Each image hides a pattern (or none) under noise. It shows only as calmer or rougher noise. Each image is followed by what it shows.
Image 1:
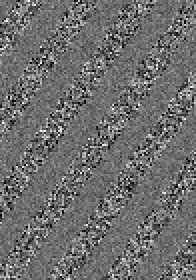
diagonal stripes
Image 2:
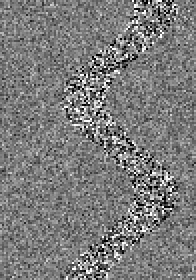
a wavy band
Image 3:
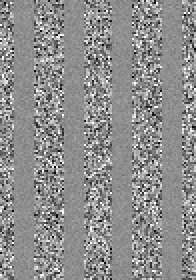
vertical stripes
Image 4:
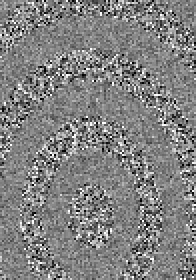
rings round one point
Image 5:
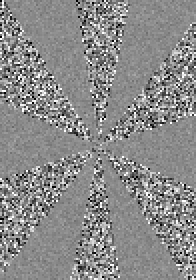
spokes from one point
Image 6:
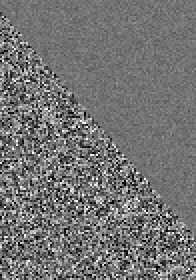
a sharp edge
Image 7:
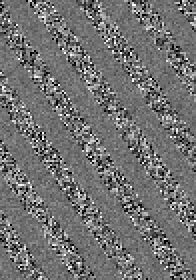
diagonal stripes
